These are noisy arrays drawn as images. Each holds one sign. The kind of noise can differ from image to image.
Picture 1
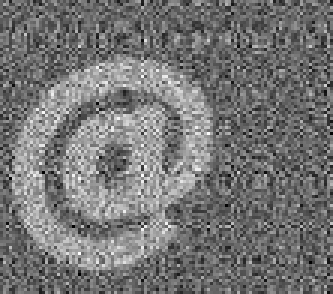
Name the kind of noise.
low rank plus noise
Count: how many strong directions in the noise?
two
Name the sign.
at sign
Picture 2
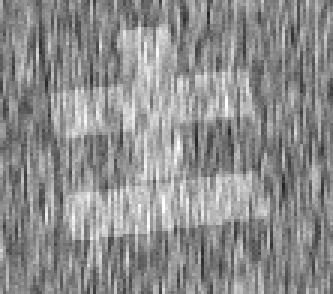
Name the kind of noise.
streaked along the columns
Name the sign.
plus-minus sign
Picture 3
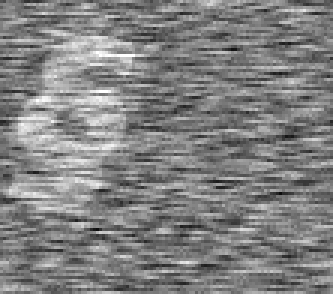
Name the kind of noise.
streaked along the rows
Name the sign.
section sign
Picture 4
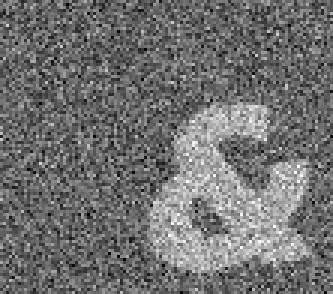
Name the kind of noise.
independent entries
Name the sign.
ampersand
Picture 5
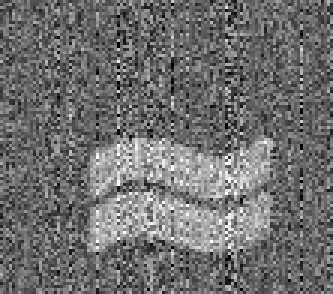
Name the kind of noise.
columns of uneven size
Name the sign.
approximately sign
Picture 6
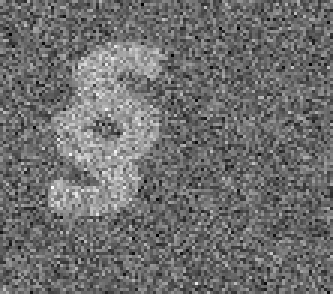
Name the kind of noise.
independent entries
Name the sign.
section sign
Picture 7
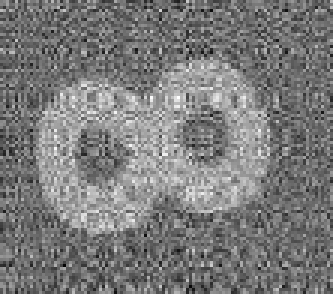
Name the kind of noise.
low rank plus noise
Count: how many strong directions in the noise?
two
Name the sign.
infinity sign
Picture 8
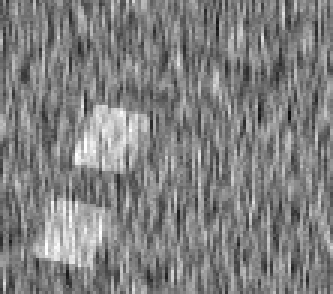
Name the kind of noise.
streaked along the columns
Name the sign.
colon
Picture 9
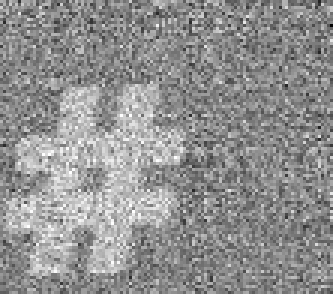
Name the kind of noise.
low rank plus noise
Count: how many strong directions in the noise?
five to eight
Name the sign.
hash sign
